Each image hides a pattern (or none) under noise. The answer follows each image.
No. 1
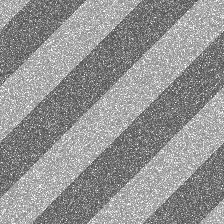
diagonal stripes
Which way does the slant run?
bottom left to top right
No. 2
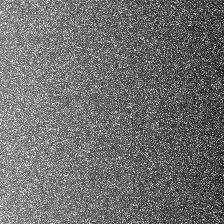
a smooth slope
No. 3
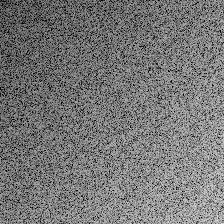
a smooth slope
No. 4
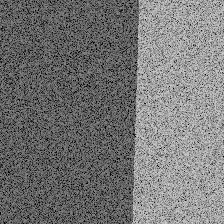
a sharp edge
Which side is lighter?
right
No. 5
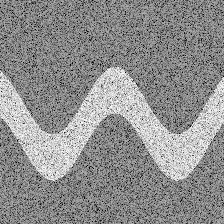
a wavy band
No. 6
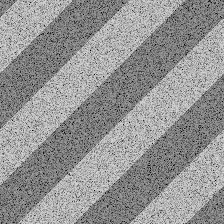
diagonal stripes
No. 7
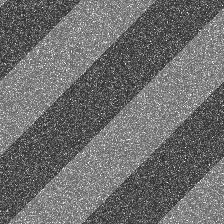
diagonal stripes
